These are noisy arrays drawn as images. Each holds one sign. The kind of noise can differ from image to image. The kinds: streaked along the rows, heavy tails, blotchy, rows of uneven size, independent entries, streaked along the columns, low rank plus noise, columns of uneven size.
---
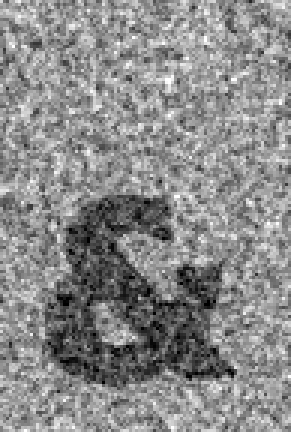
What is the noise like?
blotchy
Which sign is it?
ampersand
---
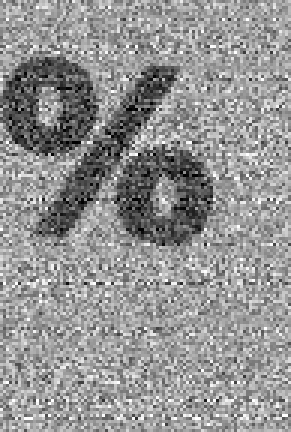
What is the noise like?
rows of uneven size
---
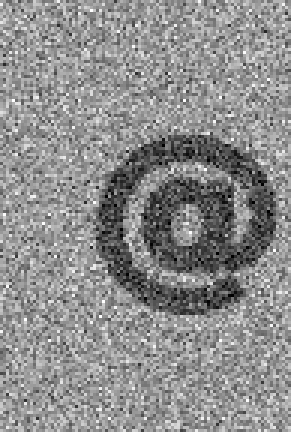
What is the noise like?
independent entries
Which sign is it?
at sign
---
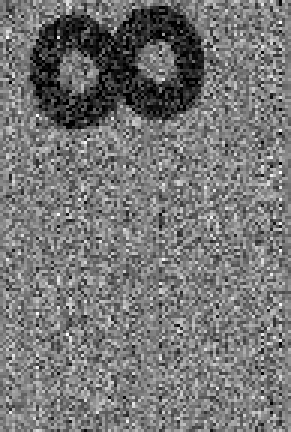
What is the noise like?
columns of uneven size
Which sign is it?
infinity sign
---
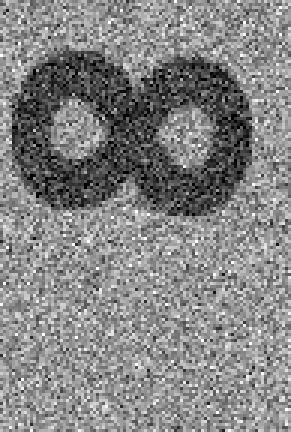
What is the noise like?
independent entries
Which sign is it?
infinity sign
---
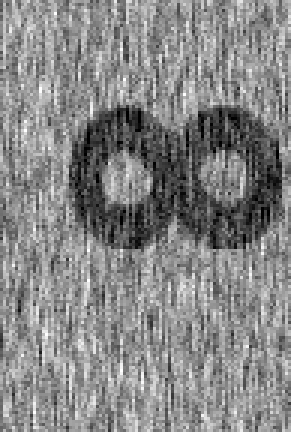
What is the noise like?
streaked along the columns
